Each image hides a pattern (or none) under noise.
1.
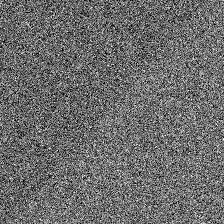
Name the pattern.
a sharp edge
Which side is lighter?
bottom right
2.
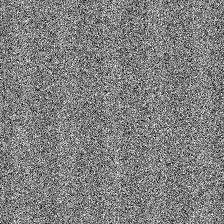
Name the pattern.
vertical stripes
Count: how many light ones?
5
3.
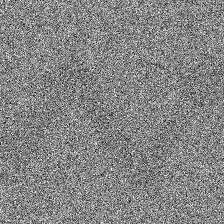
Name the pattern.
a wavy band
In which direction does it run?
left to right
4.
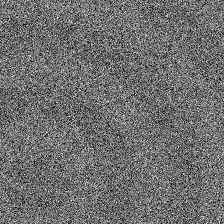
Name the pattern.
rings round one point
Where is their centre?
bottom left
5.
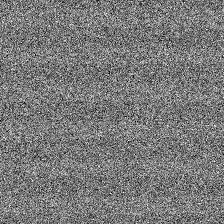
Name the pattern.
horizontal stripes
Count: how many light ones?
6
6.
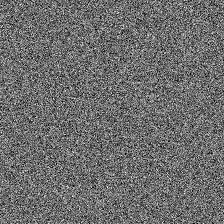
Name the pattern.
only noise
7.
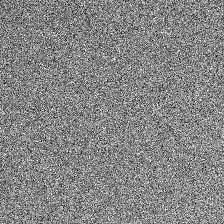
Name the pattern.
a smooth slope
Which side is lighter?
bottom right
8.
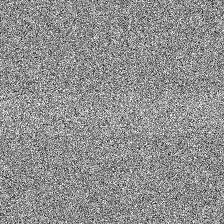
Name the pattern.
one horizontal stripe
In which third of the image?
middle
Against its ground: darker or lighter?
lighter
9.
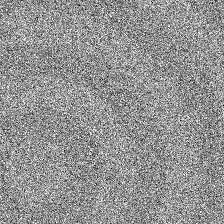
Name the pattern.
rings round one point
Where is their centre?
bottom left
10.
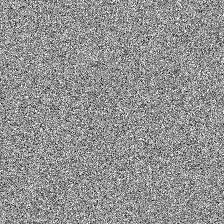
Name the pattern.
only noise
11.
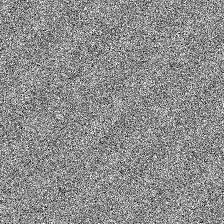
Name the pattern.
diagonal stripes
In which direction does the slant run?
bottom left to top right
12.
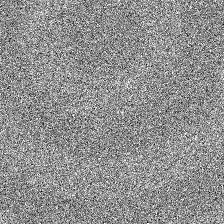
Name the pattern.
rings round one point
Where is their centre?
top middle
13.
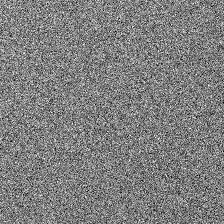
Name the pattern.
a smooth slope
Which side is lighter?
top left
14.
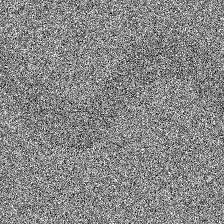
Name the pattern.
a wavy band
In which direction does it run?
left to right
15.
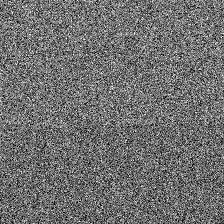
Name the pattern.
a sharp edge
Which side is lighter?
top
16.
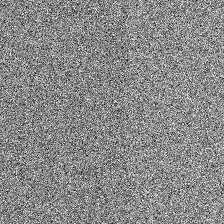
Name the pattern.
a sharp edge
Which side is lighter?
right
